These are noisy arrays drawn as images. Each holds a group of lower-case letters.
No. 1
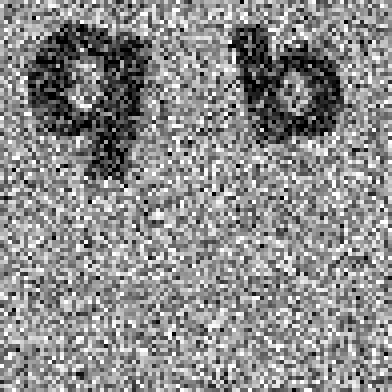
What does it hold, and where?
top left: dark q; top right: dark b
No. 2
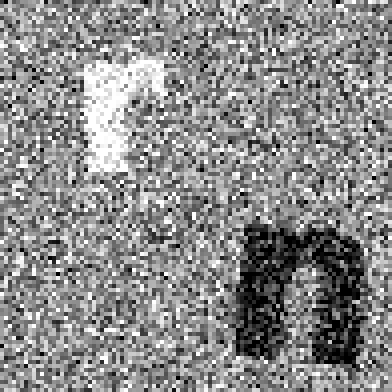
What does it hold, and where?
top left: light r; bottom right: dark n
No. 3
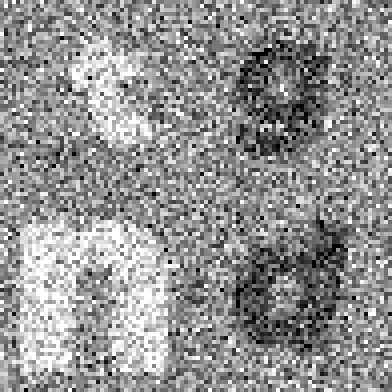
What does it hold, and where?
top left: light t; top right: dark g; bottom left: light n; bottom right: dark d
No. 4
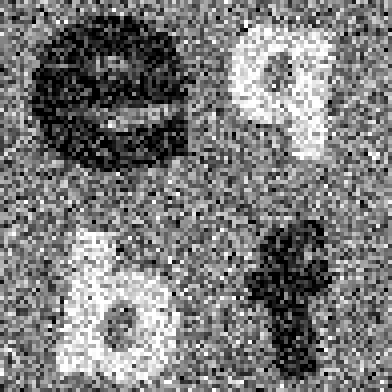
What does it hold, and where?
top left: dark e; top right: light q; bottom left: light b; bottom right: dark f
